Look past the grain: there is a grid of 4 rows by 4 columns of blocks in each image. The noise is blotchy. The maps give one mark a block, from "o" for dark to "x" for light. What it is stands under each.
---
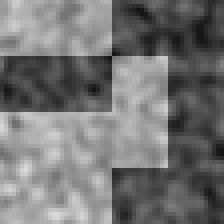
x x o o
o o x o
x x x o
x x o o
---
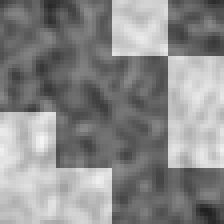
o o x o
o o o x
x o o x
x x o o
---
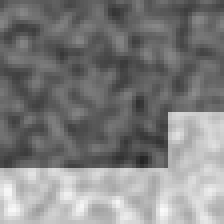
o o o o
o o o o
o o o x
x x x x
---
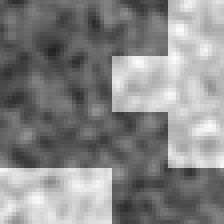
o o o x
o o x x
o o o x
x x o o
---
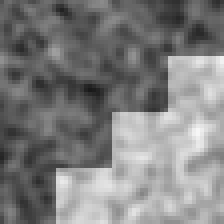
o o o o
o o o x
o o x x
o x x x
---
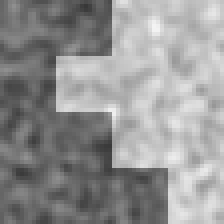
o o x x
o x x x
o o x x
o o o x
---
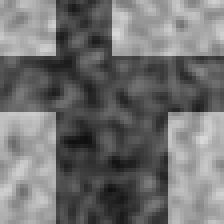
x o x x
o o o o
x o o x
x o o x
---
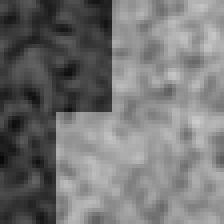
o o x x
o o x x
o x x x
o x x x
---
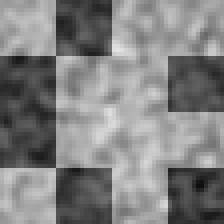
x o x x
o x x o
o x x x
x o x o
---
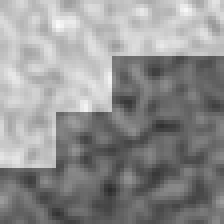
x x x x
x x o o
x o o o
o o o o
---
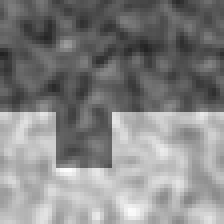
o o o o
o o o o
x o x x
x x x x
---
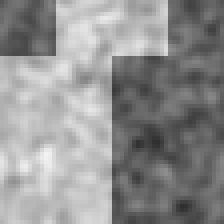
o x x o
x x o o
x x o o
x x o o
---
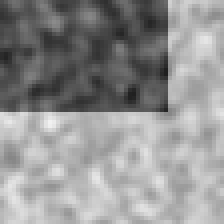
o o o x
o o o x
x x x x
x x x x
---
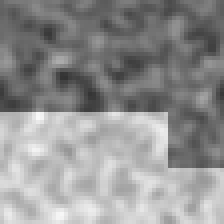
o o o o
o o o o
x x x o
x x x x
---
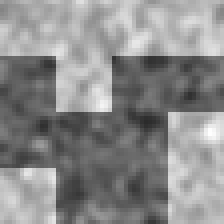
x x x x
o x o o
o o o x
x o o x
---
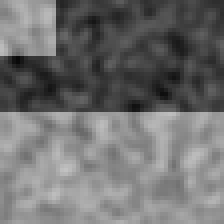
x o o o
o o o o
x x x x
x x x x
